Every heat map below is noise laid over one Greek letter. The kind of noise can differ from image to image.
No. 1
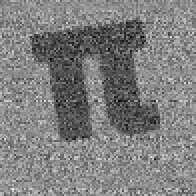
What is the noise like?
rows of uneven size
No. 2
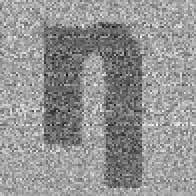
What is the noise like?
rows of uneven size
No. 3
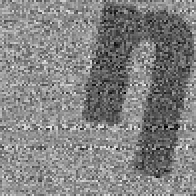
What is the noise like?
rows of uneven size
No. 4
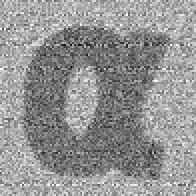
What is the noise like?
rows of uneven size
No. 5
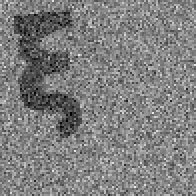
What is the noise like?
independent entries
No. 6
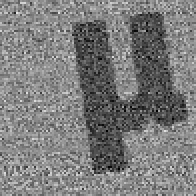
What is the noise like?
rows of uneven size
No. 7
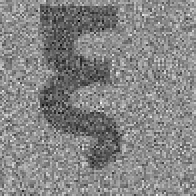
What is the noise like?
low rank plus noise
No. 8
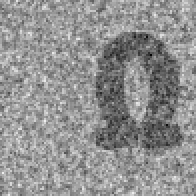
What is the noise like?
blotchy
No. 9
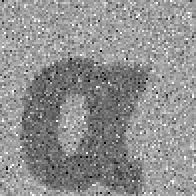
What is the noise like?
heavy tails
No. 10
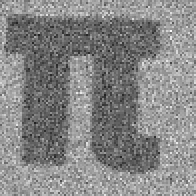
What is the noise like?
low rank plus noise
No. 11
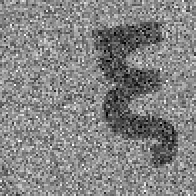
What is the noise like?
independent entries
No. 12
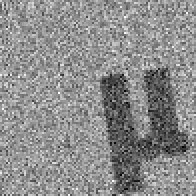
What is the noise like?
low rank plus noise
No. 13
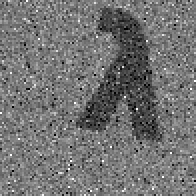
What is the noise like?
heavy tails
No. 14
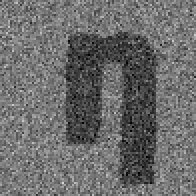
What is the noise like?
independent entries
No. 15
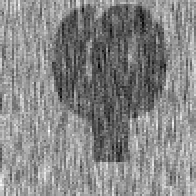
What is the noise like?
streaked along the columns
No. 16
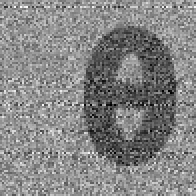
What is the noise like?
rows of uneven size
